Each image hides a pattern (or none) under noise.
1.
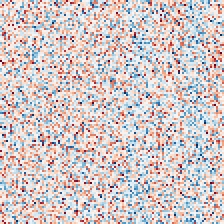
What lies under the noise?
bands of columns
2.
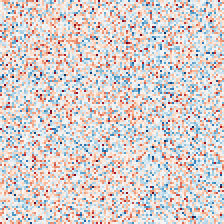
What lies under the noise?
bands of rows crossing bands of columns
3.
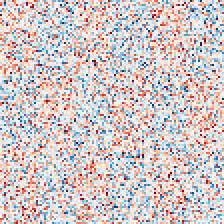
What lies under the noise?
a checkerboard
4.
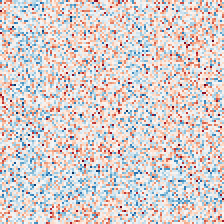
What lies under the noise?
bands of rows crossing bands of columns
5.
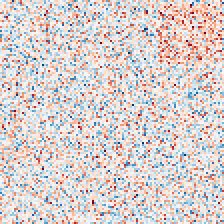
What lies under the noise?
one block
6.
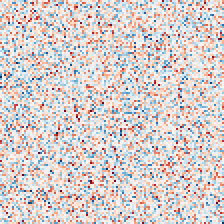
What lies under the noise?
only noise
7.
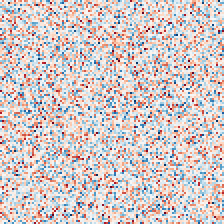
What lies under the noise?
only noise
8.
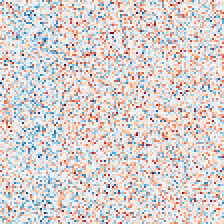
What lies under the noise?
one band of columns
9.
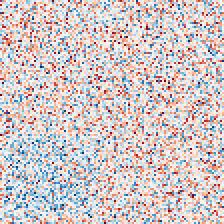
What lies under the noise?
one block
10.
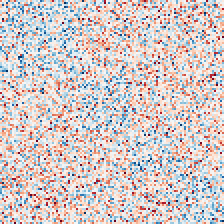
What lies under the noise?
blocks along the diagonal
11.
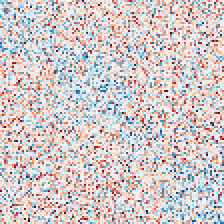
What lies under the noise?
blocks along the diagonal
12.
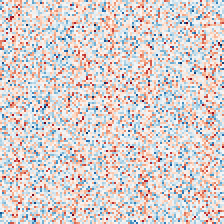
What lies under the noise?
bands of columns
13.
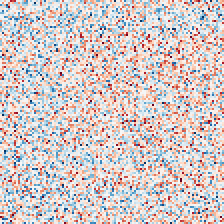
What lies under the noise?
bands of rows crossing bands of columns
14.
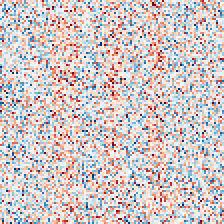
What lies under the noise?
bands of columns
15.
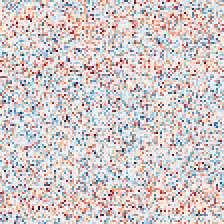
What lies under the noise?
bands of rows
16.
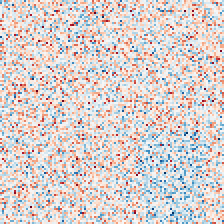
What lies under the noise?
one block
